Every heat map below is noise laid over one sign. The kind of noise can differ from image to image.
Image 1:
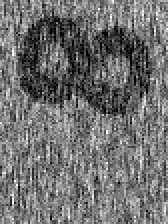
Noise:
streaked along the columns
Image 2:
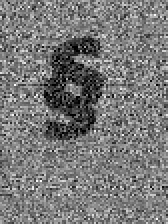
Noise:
rows of uneven size
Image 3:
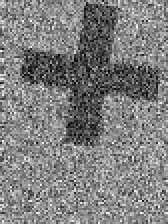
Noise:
low rank plus noise
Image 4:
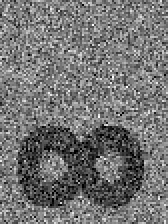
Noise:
independent entries
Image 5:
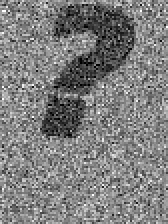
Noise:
low rank plus noise
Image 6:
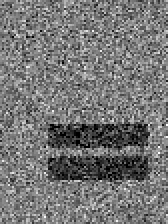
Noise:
low rank plus noise
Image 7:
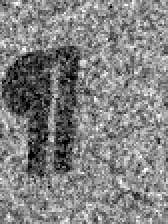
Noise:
blotchy
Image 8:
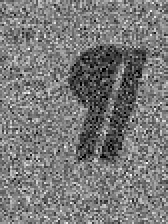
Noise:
low rank plus noise
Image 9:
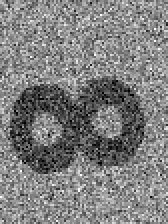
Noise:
independent entries
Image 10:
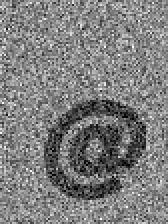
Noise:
low rank plus noise
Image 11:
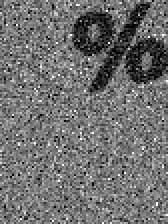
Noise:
heavy tails
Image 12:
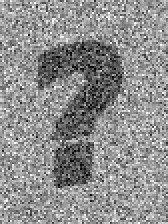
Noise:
independent entries
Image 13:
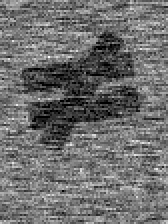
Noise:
streaked along the rows
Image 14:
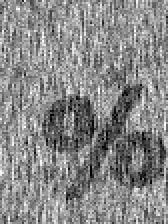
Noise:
streaked along the columns
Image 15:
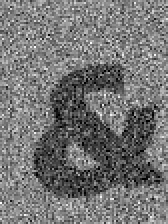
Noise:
low rank plus noise
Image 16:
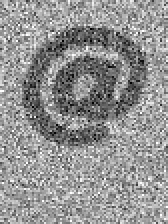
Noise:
low rank plus noise
